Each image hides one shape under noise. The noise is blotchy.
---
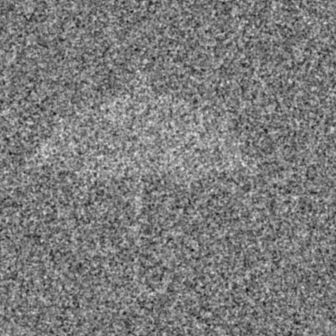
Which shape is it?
umbrella
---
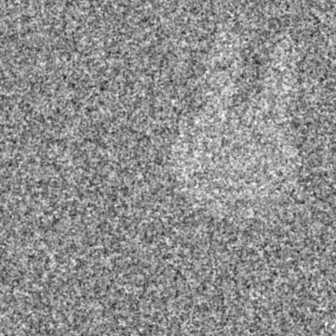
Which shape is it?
rabbit's head
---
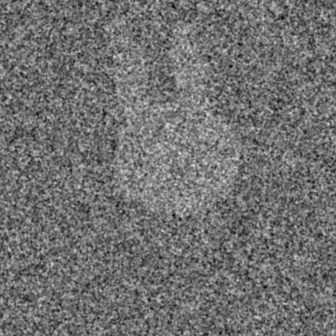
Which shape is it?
rabbit's head
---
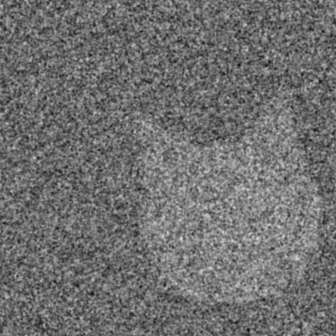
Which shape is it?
cat's head
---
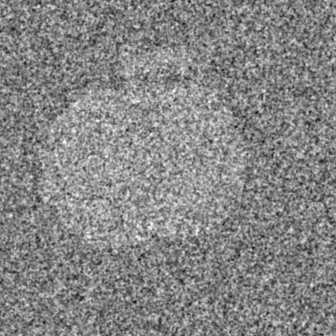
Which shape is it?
apple
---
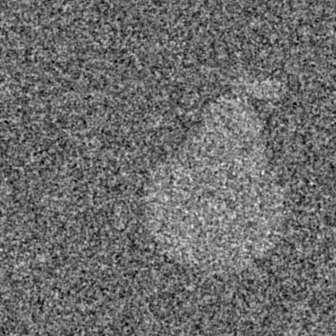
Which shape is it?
pear
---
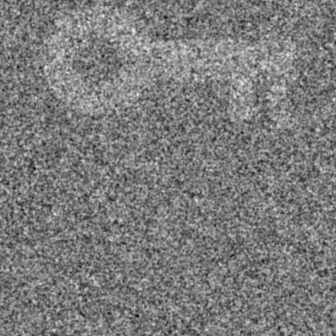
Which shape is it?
key
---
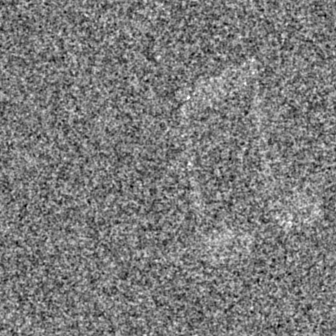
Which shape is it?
pair of musical notes
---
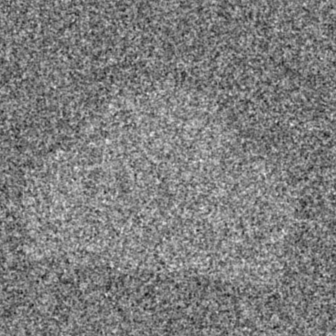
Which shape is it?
cloud
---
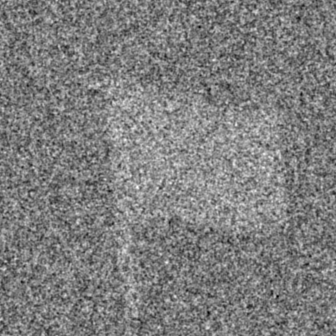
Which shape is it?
flag
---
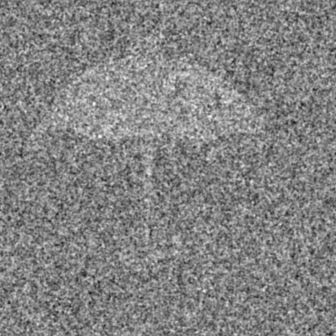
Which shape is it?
umbrella
